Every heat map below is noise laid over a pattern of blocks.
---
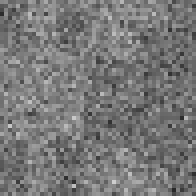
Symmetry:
top and bottom mirror each other
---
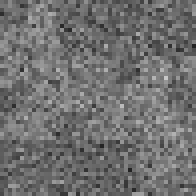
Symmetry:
the same after a half turn
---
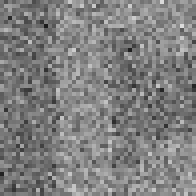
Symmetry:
top and bottom mirror each other
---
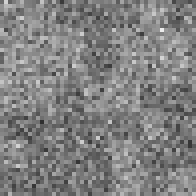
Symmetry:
no symmetry
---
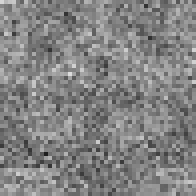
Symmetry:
left and right mirror each other
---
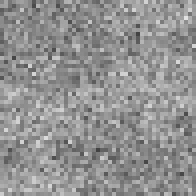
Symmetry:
the same after a half turn
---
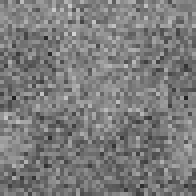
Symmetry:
left and right mirror each other
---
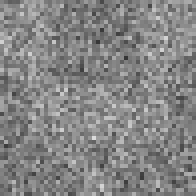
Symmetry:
left and right mirror each other
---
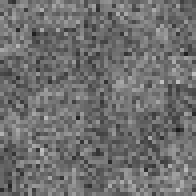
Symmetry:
the same after a half turn
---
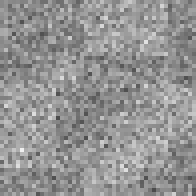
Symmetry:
mirrored about the diagonal from the top left
